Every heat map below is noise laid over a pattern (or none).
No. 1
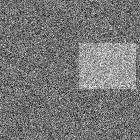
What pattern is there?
one block
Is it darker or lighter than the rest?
lighter
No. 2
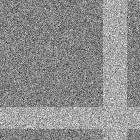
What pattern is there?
bands of rows crossing bands of columns
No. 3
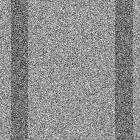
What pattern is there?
bands of columns
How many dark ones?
2
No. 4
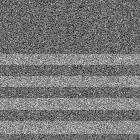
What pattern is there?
bands of rows
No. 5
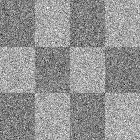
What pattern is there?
a checkerboard
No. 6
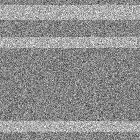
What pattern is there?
bands of rows
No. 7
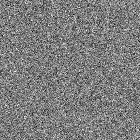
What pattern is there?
only noise
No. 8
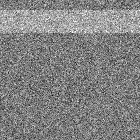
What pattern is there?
one band of rows
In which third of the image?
top
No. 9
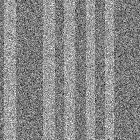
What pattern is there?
bands of columns
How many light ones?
5
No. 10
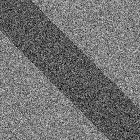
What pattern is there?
a diagonal band
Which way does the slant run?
top left to bottom right
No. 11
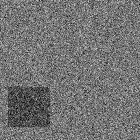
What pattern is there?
one block
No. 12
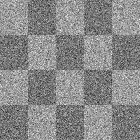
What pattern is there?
a checkerboard
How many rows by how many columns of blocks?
4 by 5
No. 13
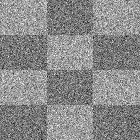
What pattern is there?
a checkerboard
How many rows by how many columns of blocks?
4 by 3
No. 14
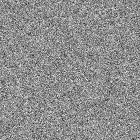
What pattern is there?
only noise
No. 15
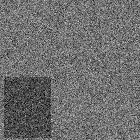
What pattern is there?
one block
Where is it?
bottom left
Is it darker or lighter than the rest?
darker
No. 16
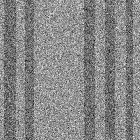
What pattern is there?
bands of columns
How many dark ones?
5
